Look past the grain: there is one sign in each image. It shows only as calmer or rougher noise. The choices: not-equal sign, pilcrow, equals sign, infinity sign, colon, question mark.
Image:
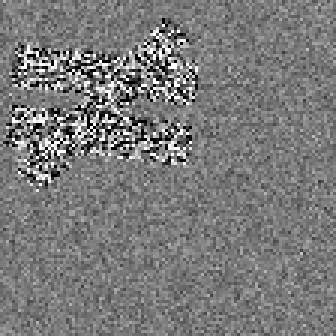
not-equal sign
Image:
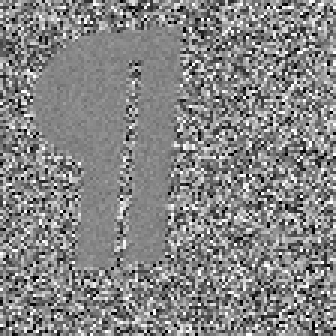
pilcrow
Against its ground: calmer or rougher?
calmer
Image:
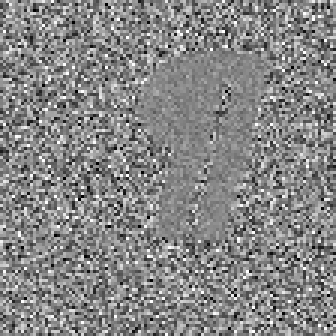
pilcrow
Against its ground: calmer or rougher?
calmer
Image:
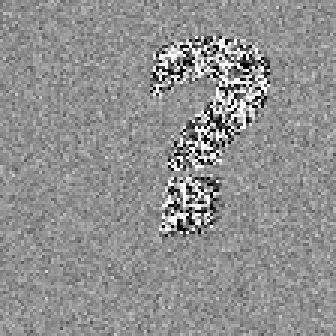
question mark
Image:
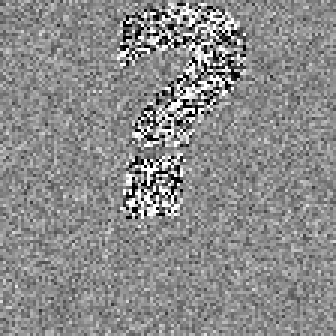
question mark
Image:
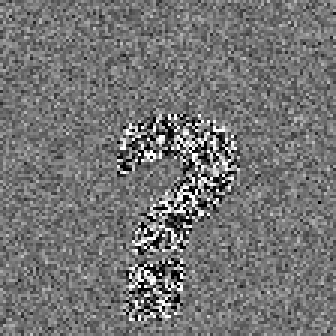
question mark
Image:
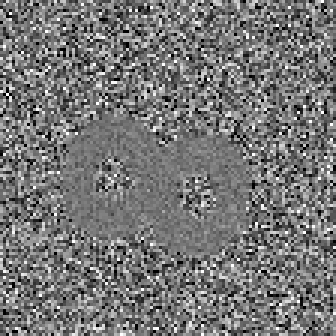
infinity sign
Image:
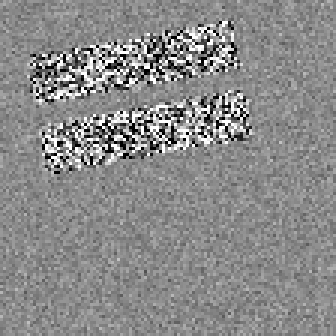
equals sign
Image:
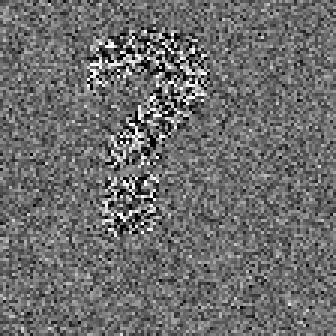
question mark
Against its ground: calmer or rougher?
rougher
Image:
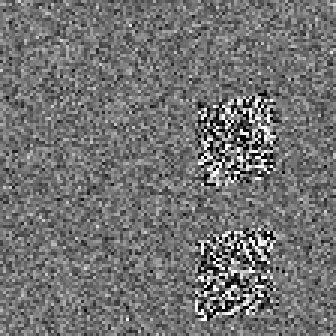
colon
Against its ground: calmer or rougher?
rougher
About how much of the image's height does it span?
two thirds
